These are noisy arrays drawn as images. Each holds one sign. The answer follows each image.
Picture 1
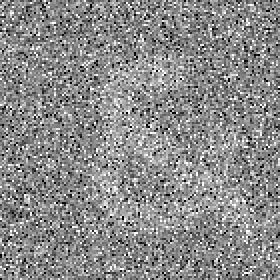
ampersand
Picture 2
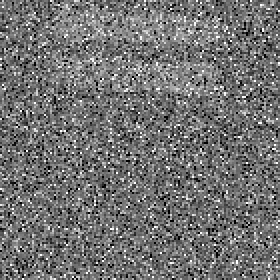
equals sign
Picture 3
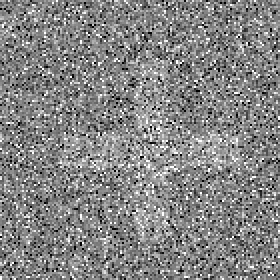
plus sign
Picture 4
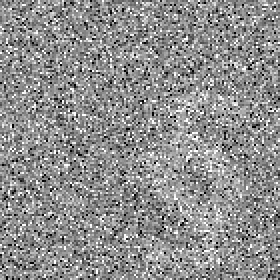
section sign
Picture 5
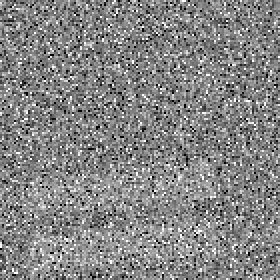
equals sign
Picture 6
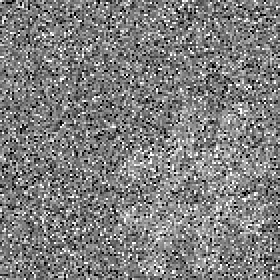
hash sign
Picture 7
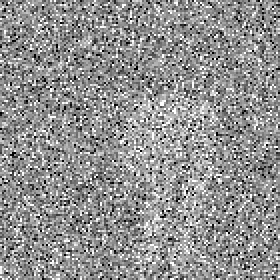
pilcrow
